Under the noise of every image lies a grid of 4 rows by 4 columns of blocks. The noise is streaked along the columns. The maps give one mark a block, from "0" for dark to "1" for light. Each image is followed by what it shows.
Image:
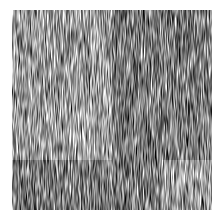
1100
1100
1100
0001
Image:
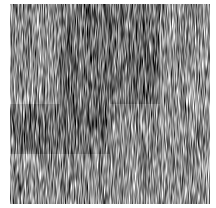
1001
1001
0011
1111
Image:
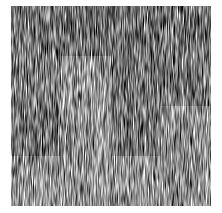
0000
0100
0101
1111
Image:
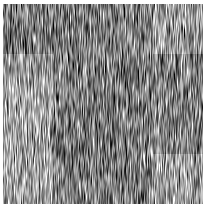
0001
1000
1000
1001
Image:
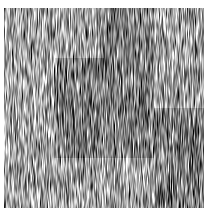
1101
1001
1000
1110
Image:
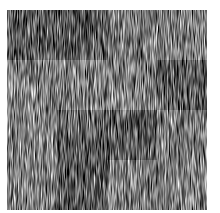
0011
1110
1001
1011
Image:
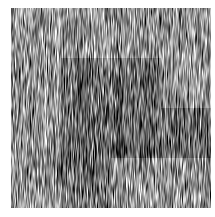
1111
1001
1000
1011
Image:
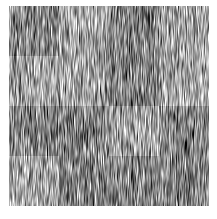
0101
1101
0010
1000
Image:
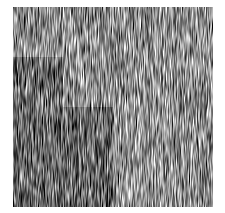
1111
0111
0011
0011
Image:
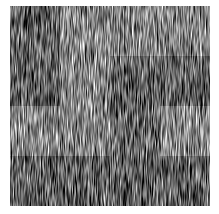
0111
0100
1101
0000
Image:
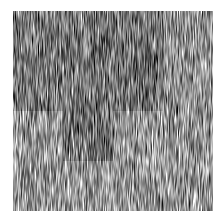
0001
0001
1011
1111
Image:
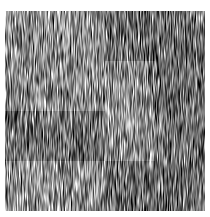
1100
1110
0010
1100
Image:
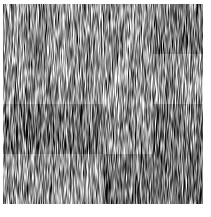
1110
1111
0010
1100
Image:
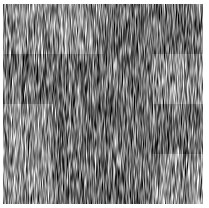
1100
0001
1000
1001
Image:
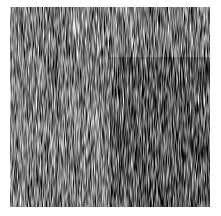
1111
1100
1100
1100
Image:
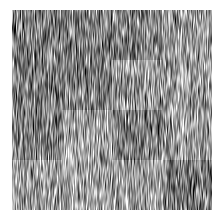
0001
0011
0101
1110
